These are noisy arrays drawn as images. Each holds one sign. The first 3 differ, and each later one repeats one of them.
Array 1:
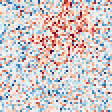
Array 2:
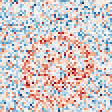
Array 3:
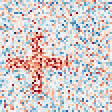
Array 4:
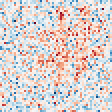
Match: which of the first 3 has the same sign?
1
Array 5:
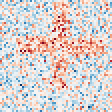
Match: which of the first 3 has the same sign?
3
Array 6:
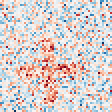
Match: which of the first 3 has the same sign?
3
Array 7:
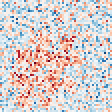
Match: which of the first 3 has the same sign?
1
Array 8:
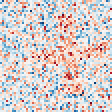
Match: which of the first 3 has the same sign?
3
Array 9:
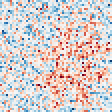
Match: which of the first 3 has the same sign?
1
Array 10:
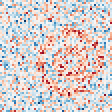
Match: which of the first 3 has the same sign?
2
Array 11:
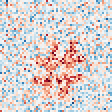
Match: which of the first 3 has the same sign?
1
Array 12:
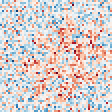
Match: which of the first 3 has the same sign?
1
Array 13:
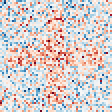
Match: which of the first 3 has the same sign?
3
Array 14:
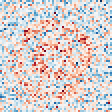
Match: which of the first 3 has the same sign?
2
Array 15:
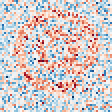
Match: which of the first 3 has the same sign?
2
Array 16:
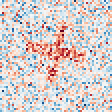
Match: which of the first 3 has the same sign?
3
